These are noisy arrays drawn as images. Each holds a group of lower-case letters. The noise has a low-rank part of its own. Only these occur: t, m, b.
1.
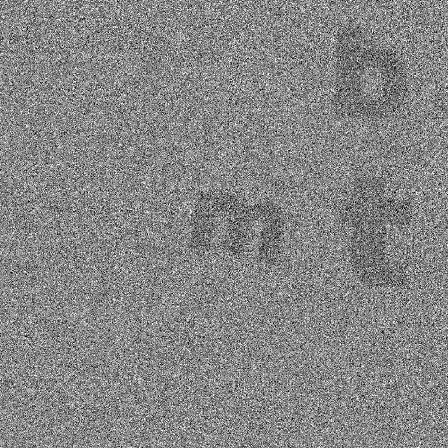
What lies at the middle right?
t
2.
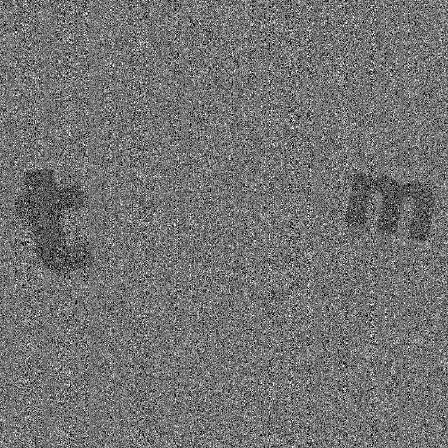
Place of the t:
middle left
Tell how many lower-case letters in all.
2
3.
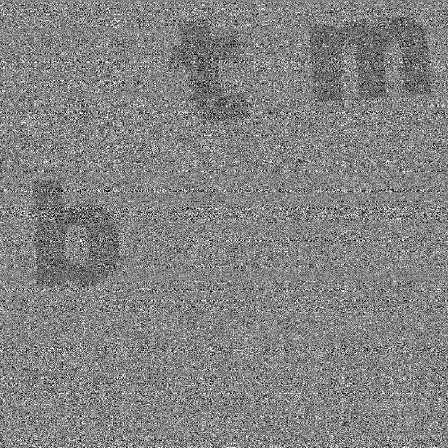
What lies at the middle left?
b
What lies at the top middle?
t
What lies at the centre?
nothing
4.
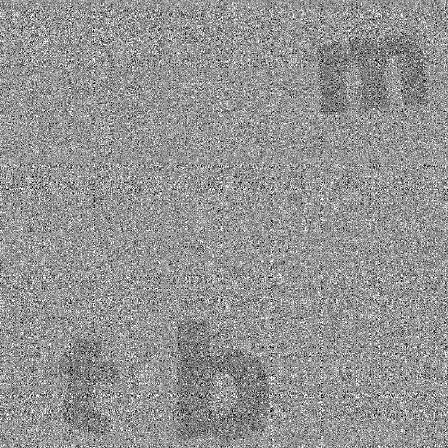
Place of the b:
bottom middle
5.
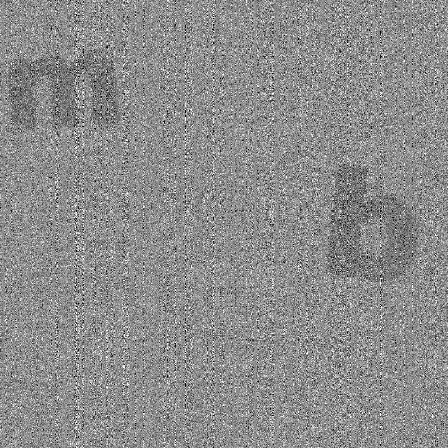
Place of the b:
middle right
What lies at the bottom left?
nothing
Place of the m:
top left
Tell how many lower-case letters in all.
2
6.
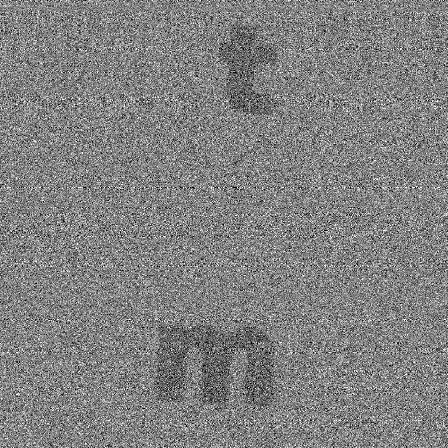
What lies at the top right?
nothing
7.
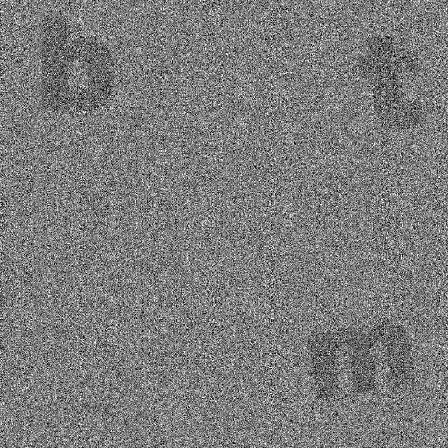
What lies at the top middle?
nothing
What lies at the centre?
nothing
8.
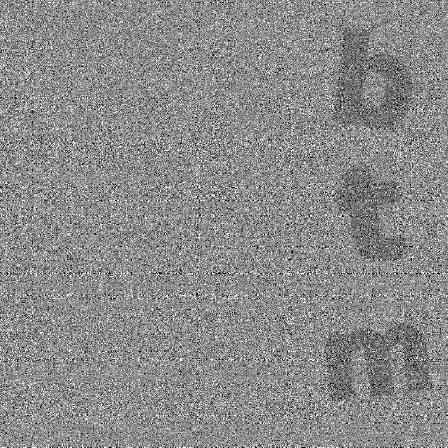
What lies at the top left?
nothing
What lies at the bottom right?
m
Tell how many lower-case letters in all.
3
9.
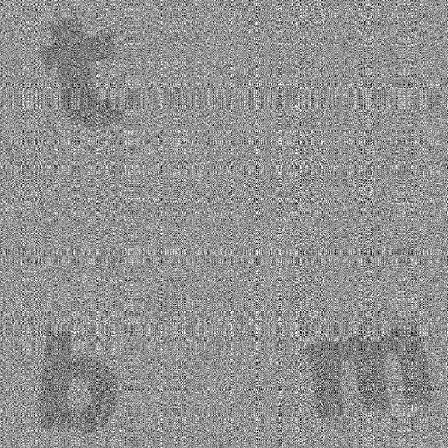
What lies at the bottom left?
b
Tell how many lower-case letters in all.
3
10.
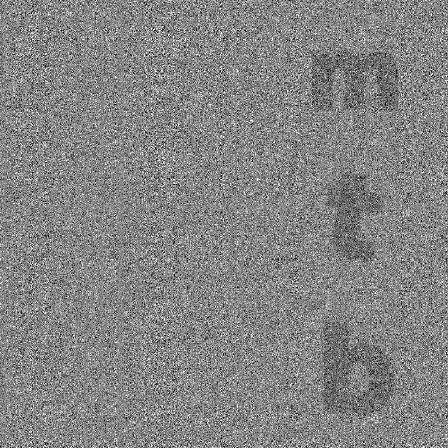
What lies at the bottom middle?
nothing
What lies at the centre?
nothing
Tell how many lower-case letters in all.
3
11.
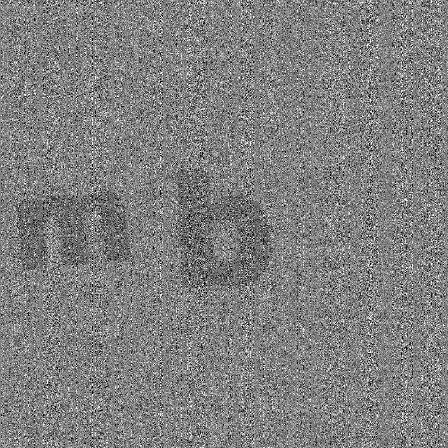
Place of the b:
centre
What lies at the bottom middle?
nothing
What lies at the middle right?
nothing
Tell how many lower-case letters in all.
2
